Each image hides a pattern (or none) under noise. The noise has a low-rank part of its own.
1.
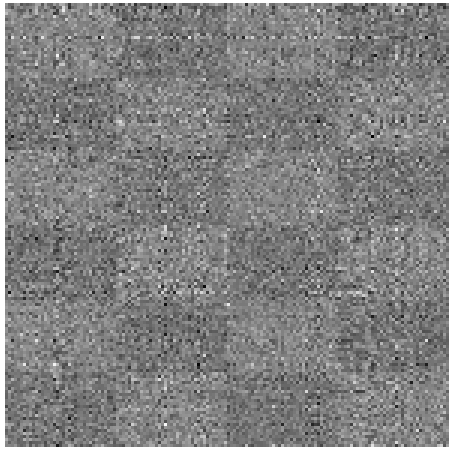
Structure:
a checkerboard
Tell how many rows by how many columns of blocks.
6 by 4
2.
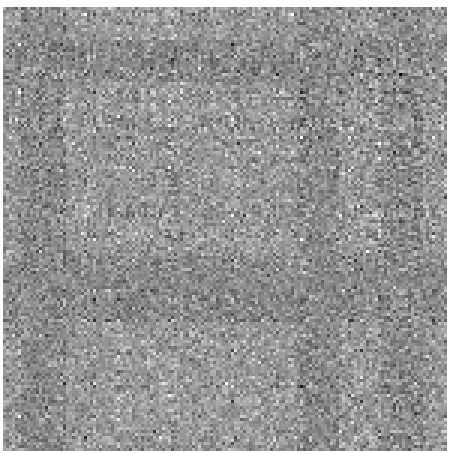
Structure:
bands of rows crossing bands of columns
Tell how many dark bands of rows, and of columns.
2 and 3
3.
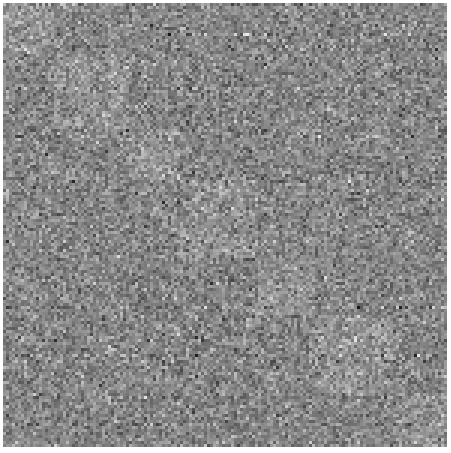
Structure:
blocks along the diagonal
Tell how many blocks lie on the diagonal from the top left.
7
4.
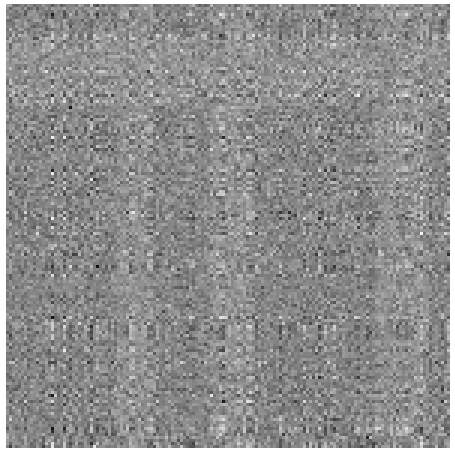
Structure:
bands of rows crossing bands of columns
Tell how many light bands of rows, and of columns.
1 and 3
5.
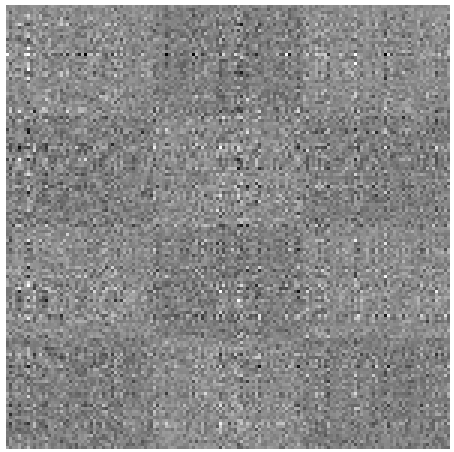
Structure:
a checkerboard
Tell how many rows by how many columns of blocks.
4 by 3
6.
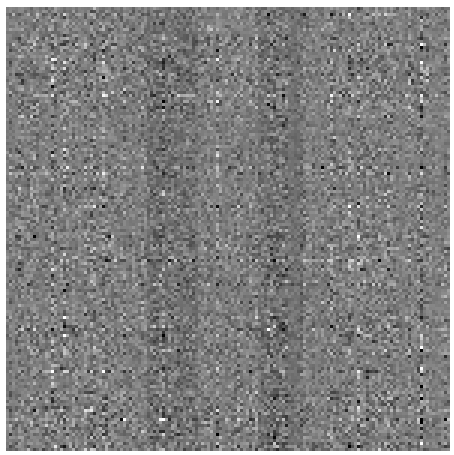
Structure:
bands of columns
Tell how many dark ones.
2
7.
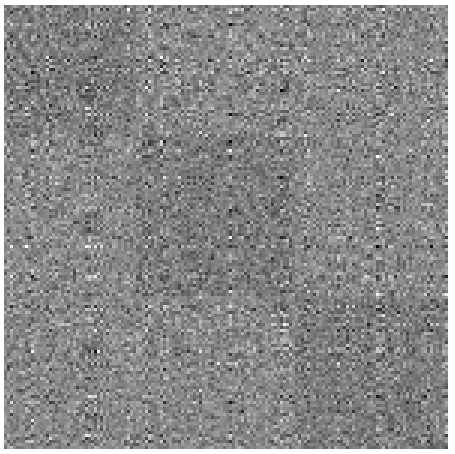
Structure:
blocks along the diagonal
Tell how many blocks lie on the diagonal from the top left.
3
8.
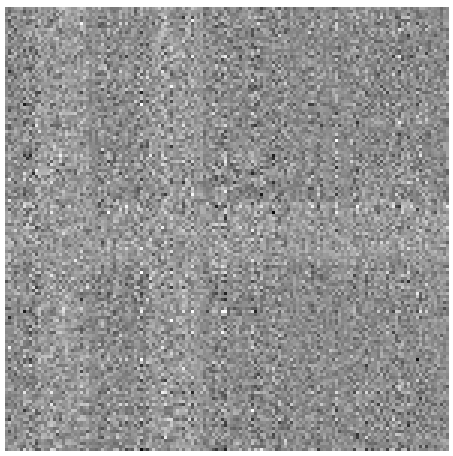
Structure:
bands of rows crossing bands of columns
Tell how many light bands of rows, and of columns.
1 and 2
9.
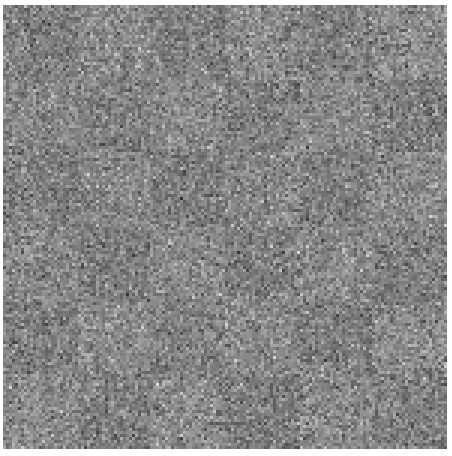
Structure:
a checkerboard
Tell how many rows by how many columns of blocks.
6 by 6
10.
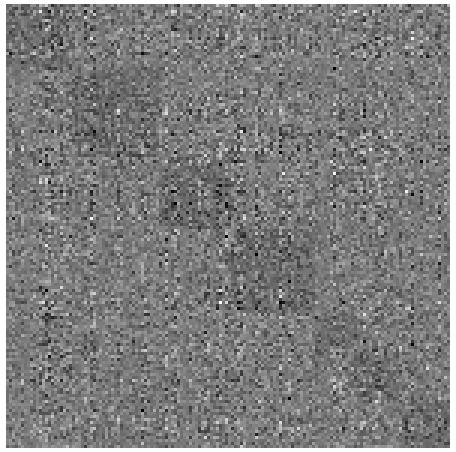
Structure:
blocks along the diagonal
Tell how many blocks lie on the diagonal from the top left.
7
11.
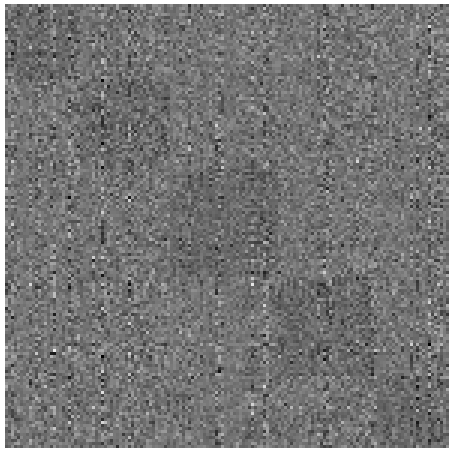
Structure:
blocks along the diagonal
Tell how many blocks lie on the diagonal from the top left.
5
